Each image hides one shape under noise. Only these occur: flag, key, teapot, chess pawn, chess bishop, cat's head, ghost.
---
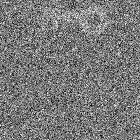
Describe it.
light key
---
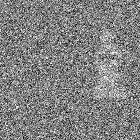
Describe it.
light chess bishop
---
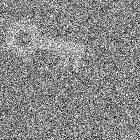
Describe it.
light key
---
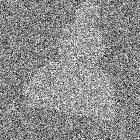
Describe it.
light chess pawn
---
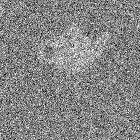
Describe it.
light teapot
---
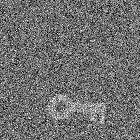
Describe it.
light key, bottom middle
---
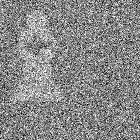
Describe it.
light chess bishop
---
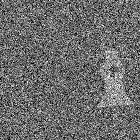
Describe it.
light chess bishop, middle right
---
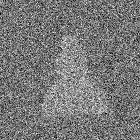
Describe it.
light chess pawn
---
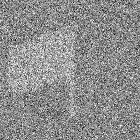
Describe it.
light flag
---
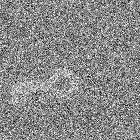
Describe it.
light key
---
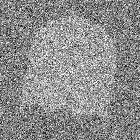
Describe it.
light ghost
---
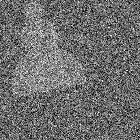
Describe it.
light chess pawn
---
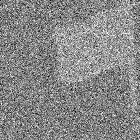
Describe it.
light flag
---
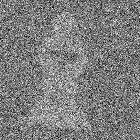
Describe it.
light chess bishop
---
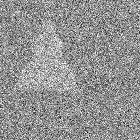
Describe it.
light chess pawn
